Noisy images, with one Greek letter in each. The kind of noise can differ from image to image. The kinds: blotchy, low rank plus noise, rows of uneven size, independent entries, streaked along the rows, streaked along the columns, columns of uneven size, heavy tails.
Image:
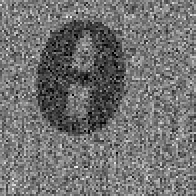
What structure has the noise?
low rank plus noise
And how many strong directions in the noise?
five to eight
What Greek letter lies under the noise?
theta
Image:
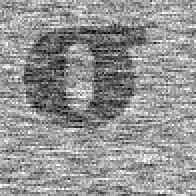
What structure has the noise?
streaked along the rows
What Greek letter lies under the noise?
sigma
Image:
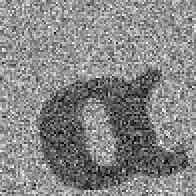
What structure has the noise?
low rank plus noise
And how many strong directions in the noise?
one
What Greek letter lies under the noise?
alpha
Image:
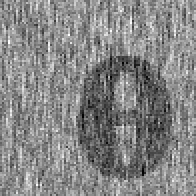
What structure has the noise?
streaked along the columns
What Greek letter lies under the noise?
theta
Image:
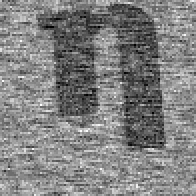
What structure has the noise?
streaked along the rows
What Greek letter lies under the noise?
eta
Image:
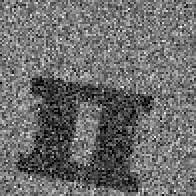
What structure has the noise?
independent entries
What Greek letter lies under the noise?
pi
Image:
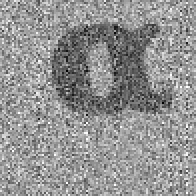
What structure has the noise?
columns of uneven size
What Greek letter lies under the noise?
alpha
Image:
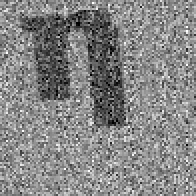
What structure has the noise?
columns of uneven size
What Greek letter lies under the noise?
eta
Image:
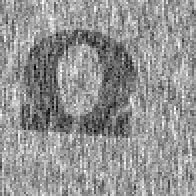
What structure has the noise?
streaked along the columns
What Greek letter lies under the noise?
omega
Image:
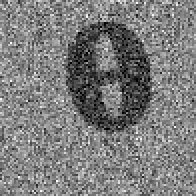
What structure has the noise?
low rank plus noise
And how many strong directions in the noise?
three or four
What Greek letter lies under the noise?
theta
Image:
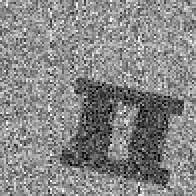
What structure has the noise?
columns of uneven size
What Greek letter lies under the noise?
pi
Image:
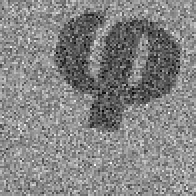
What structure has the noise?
independent entries
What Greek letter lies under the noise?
phi
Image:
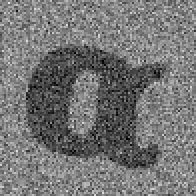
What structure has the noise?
low rank plus noise
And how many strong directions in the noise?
one
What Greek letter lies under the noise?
alpha
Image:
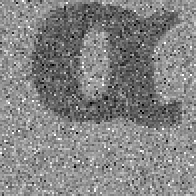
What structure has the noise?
heavy tails
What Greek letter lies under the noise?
alpha
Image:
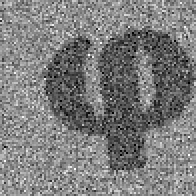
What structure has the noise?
independent entries
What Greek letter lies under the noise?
phi
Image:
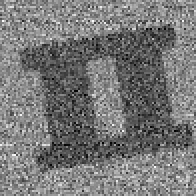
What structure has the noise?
rows of uneven size
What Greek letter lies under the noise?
pi
